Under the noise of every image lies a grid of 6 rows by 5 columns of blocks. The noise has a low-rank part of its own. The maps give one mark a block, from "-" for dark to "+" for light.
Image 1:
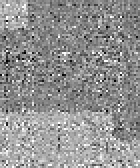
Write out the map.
+----
-----
-----
-----
++++-
+++++
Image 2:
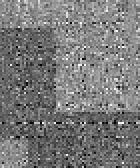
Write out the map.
+++++
--+++
--+++
--+++
-----
+----
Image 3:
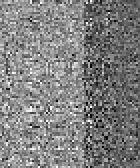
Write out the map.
+++--
+++--
+++--
+++--
+++--
+++--
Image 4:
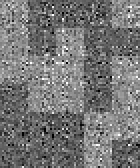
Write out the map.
+---+
+-+--
+++-+
-++-+
---++
---+-
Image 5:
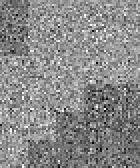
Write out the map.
-++++
-++++
+++++
+++--
++---
+----
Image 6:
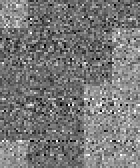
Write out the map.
+----
----+
----+
---++
---++
+--++
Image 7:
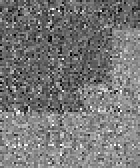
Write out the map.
-----
----+
----+
---++
+++++
+++++
